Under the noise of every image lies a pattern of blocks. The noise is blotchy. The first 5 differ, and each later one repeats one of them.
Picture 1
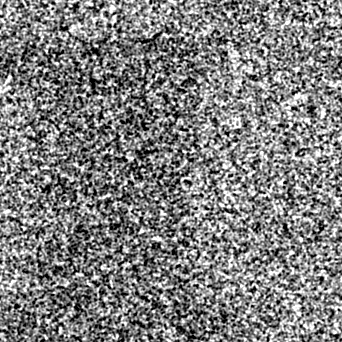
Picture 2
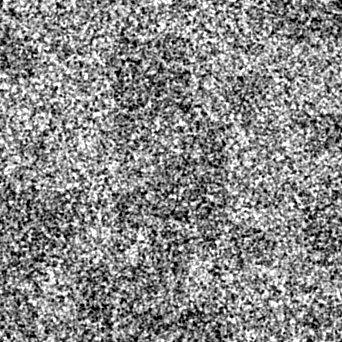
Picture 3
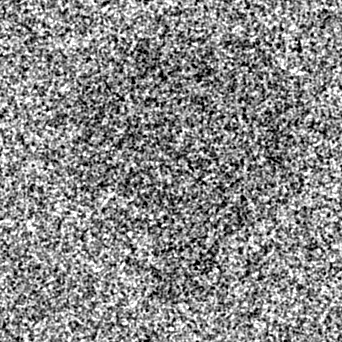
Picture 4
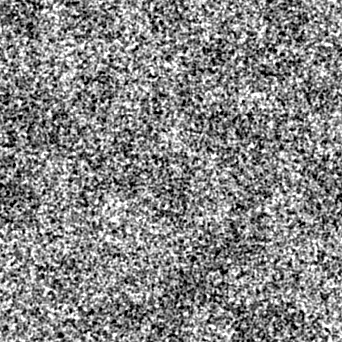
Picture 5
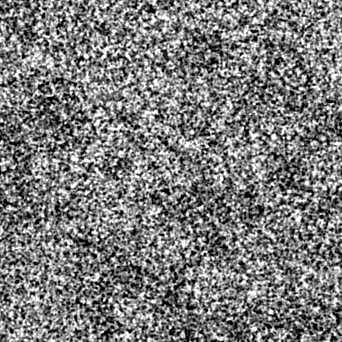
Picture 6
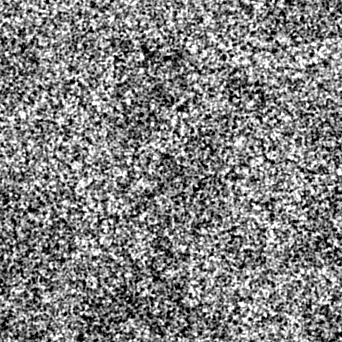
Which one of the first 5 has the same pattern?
2
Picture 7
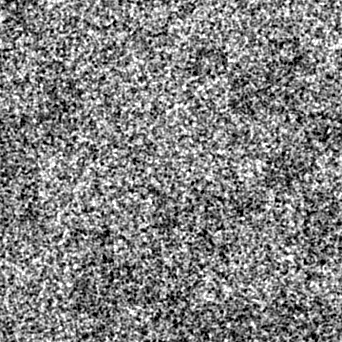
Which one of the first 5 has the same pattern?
5
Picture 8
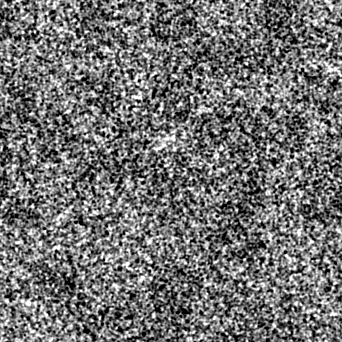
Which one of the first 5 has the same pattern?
4
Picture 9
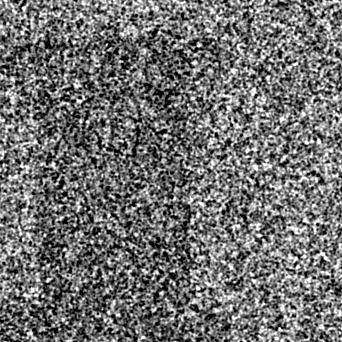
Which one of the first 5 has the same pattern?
1
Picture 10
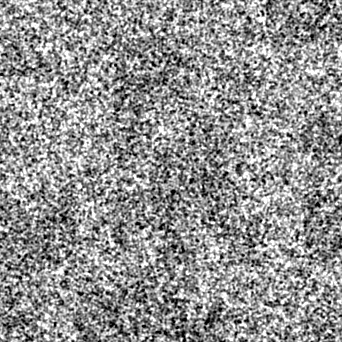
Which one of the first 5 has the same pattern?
2
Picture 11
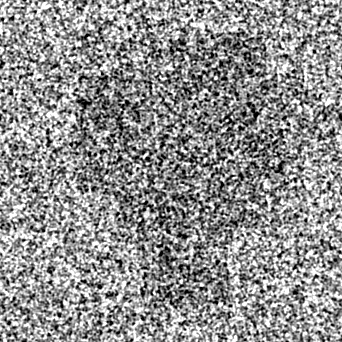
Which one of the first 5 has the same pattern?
3
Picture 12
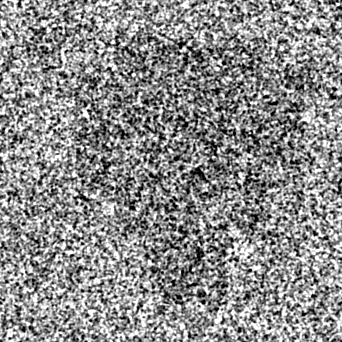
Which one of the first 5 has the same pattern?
3
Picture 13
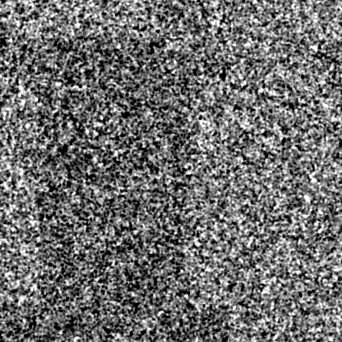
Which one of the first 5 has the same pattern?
1
